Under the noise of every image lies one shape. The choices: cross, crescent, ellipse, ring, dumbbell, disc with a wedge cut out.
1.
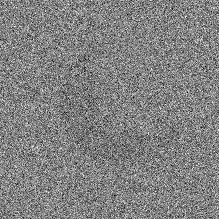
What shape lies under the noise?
crescent
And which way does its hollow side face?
up and right
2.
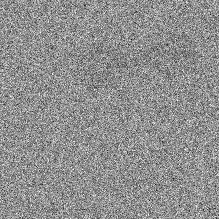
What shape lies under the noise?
dumbbell
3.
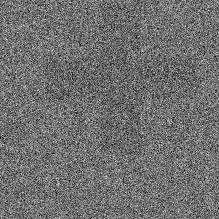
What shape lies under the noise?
cross
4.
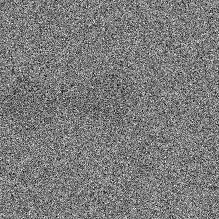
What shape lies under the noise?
dumbbell
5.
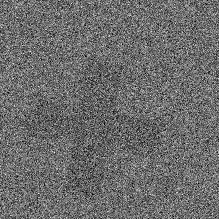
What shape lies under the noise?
cross
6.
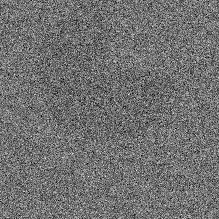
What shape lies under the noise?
disc with a wedge cut out
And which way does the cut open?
up and right
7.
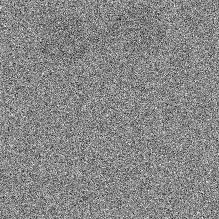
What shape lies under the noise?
dumbbell
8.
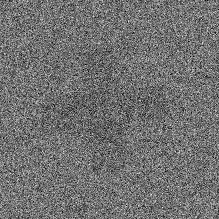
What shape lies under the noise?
cross
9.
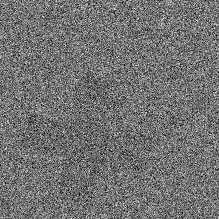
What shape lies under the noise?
cross
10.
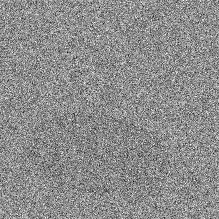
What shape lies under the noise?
ellipse
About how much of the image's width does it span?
two thirds
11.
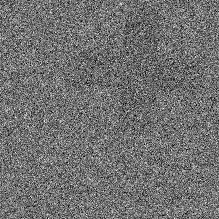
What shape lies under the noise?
cross
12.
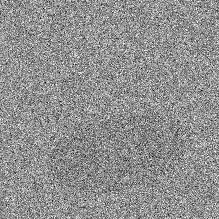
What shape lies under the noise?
ellipse
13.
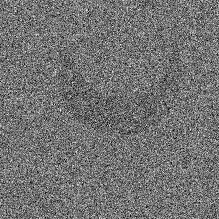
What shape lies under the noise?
crescent
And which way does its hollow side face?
up
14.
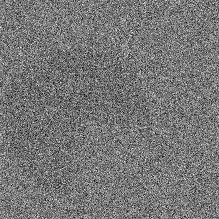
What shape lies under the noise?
disc with a wedge cut out
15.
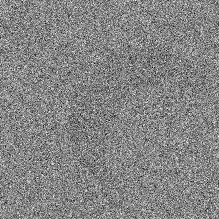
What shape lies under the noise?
crescent
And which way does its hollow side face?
down and right
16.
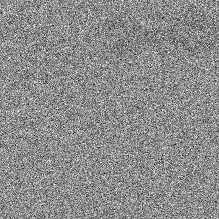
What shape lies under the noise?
dumbbell
